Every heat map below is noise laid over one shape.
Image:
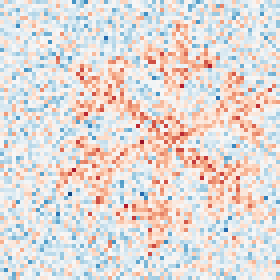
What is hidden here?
red snowflake
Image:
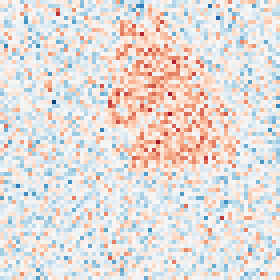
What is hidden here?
red chess knight
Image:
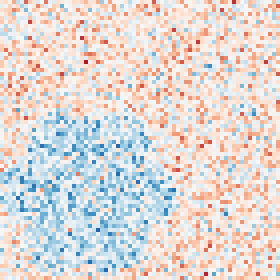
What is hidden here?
blue flower
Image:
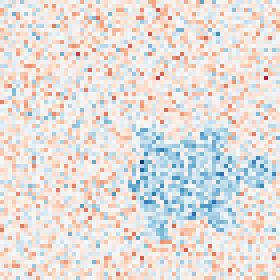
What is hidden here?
blue turtle
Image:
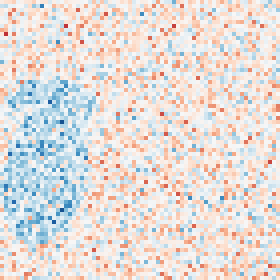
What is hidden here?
blue footprint
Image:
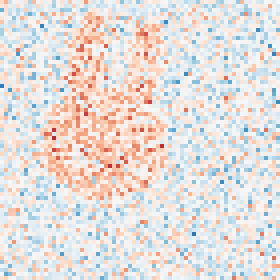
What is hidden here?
red rabbit's head
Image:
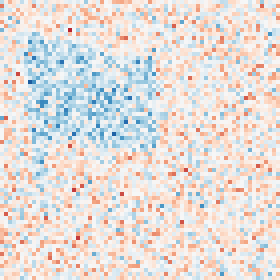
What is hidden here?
blue flag
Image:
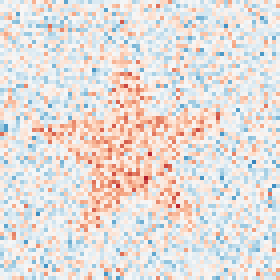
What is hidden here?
red star
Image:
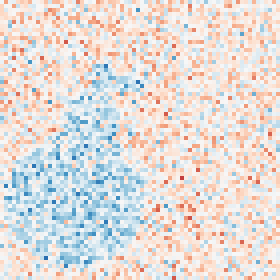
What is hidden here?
blue pear
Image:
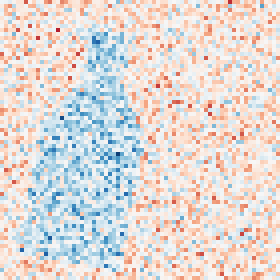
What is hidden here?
blue bottle
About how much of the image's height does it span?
nearly all
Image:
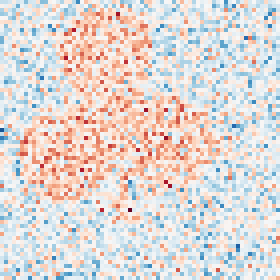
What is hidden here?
red club
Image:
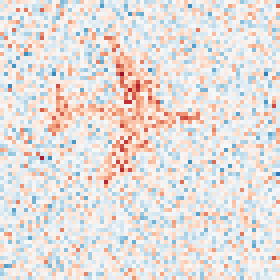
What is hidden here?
red airplane
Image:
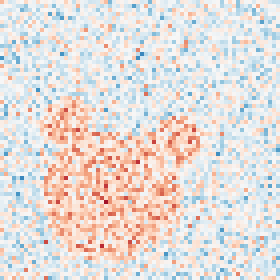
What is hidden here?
red bear's head
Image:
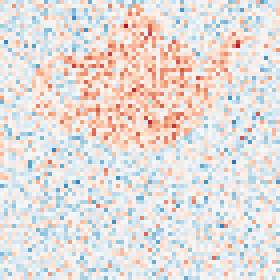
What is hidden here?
red teapot
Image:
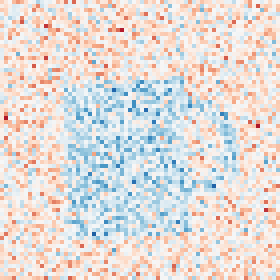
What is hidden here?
blue cup
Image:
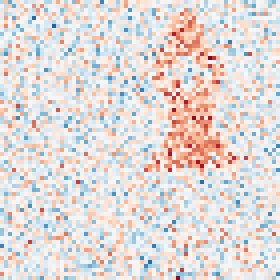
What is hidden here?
red chess bishop
